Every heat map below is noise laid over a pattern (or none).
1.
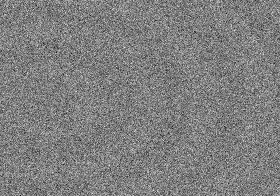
rings round one point
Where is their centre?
middle left
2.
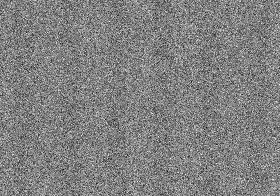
vertical stripes
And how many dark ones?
6
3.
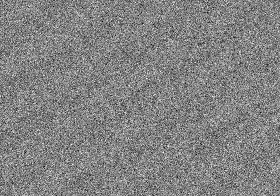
diagonal stripes
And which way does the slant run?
bottom left to top right
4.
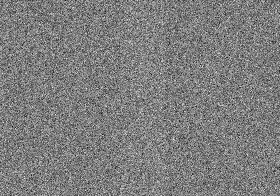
one vertical stripe
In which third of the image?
middle
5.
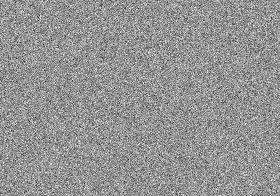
only noise
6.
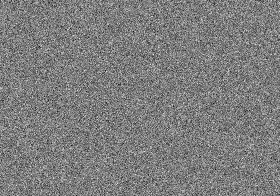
only noise
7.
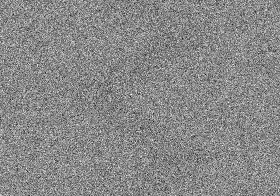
a wavy band
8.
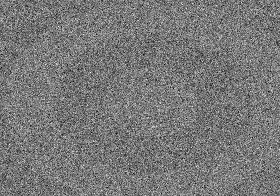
rings round one point
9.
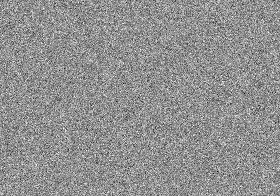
only noise
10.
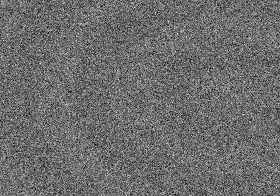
rings round one point
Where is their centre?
middle right
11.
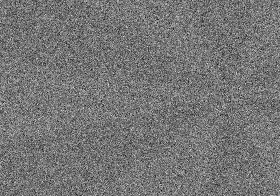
spokes from one point
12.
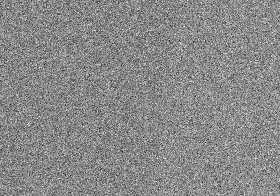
a sharp edge
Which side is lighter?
right
